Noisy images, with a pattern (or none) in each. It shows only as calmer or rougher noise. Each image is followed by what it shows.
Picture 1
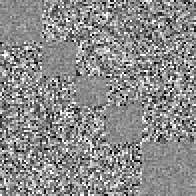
blocks along the diagonal
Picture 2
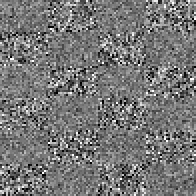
a checkerboard
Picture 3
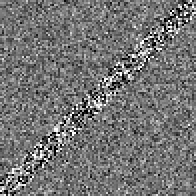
a diagonal band
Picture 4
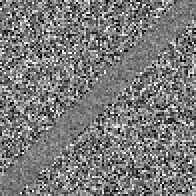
a diagonal band
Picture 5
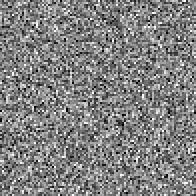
only noise
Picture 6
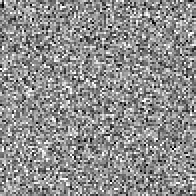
only noise
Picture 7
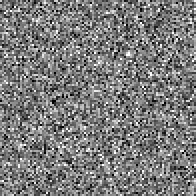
only noise
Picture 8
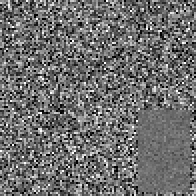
one block
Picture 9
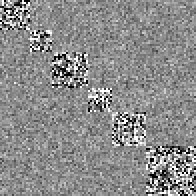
blocks along the diagonal
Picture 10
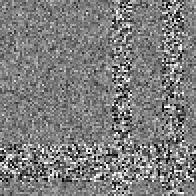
bands of rows crossing bands of columns
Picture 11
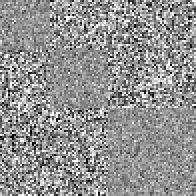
blocks along the diagonal
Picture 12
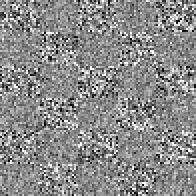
a checkerboard
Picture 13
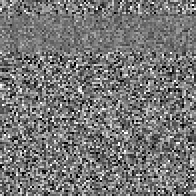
one band of rows
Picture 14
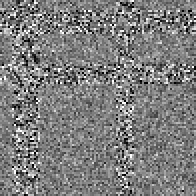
bands of rows crossing bands of columns
